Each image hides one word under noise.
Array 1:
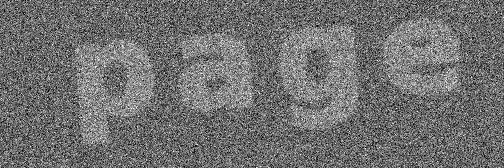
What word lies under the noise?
page
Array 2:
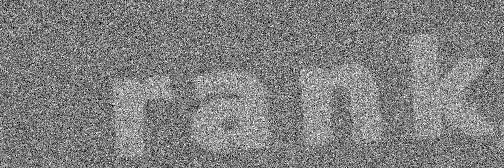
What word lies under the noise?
rank
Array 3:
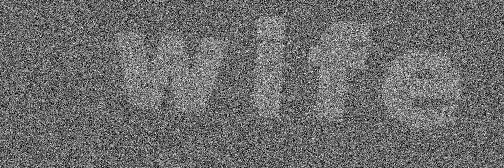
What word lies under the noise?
wife
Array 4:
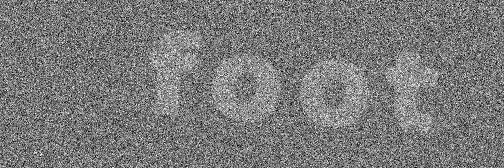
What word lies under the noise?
foot
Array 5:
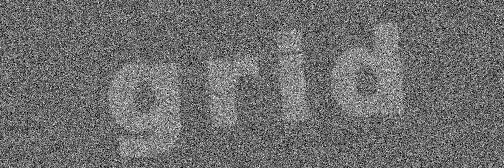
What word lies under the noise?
grid
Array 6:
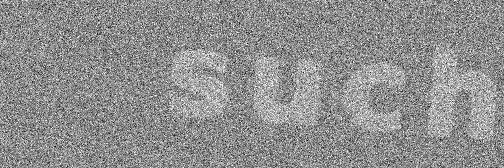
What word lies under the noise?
such
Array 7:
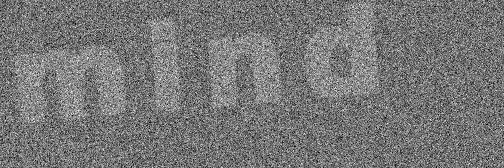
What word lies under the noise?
mind
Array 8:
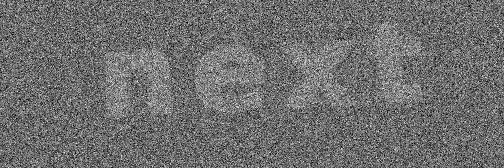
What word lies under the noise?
next
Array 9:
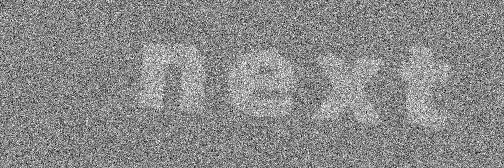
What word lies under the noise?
next
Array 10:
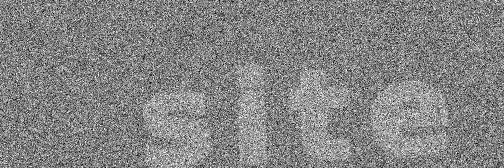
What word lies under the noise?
site
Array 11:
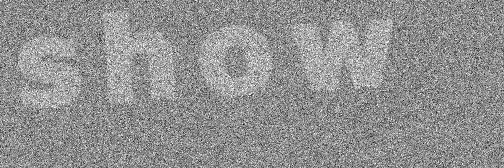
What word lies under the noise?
show
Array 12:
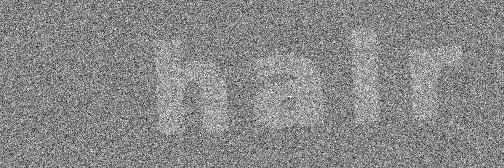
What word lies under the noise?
hair
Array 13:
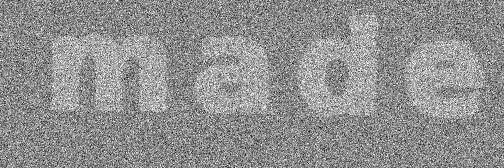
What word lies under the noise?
made
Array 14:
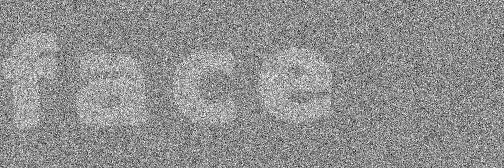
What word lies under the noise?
face
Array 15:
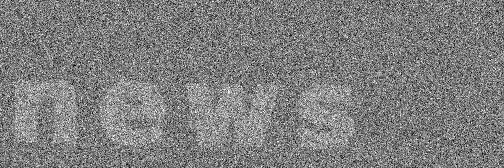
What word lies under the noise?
news
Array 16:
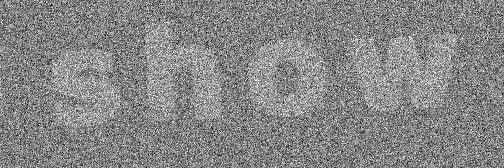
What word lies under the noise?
show
